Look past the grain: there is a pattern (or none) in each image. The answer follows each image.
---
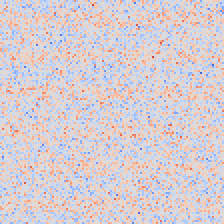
horizontal stripes
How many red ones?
6
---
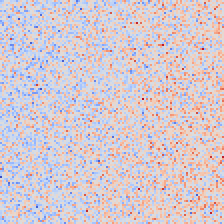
a smooth slope
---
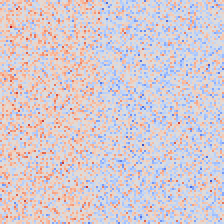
a sharp edge
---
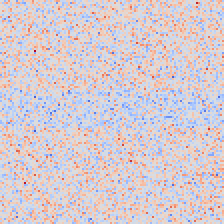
one horizontal stripe
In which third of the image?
middle
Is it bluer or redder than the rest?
bluer
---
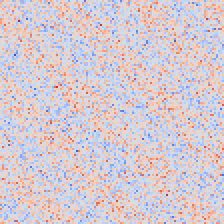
diagonal stripes
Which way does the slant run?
top left to bottom right
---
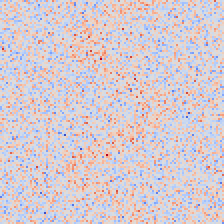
a wavy band
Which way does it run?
top to bottom
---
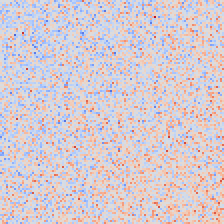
a smooth slope
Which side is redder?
bottom right
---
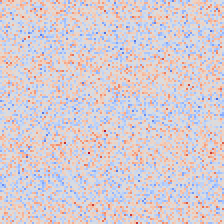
horizontal stripes
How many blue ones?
3
